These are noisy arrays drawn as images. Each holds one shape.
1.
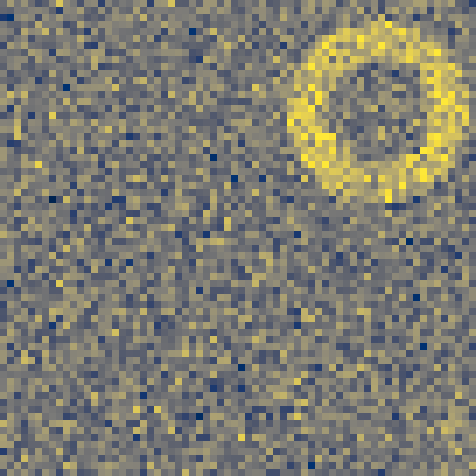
ring
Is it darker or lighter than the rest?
lighter
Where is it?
top right
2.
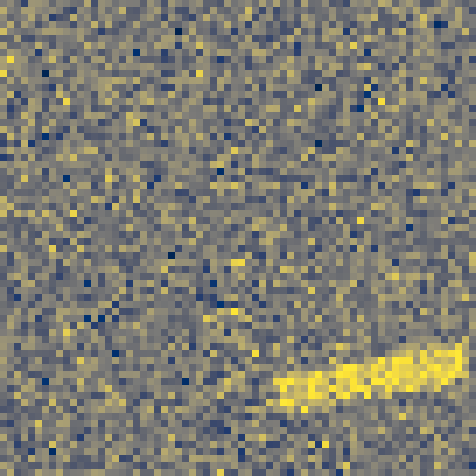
bar
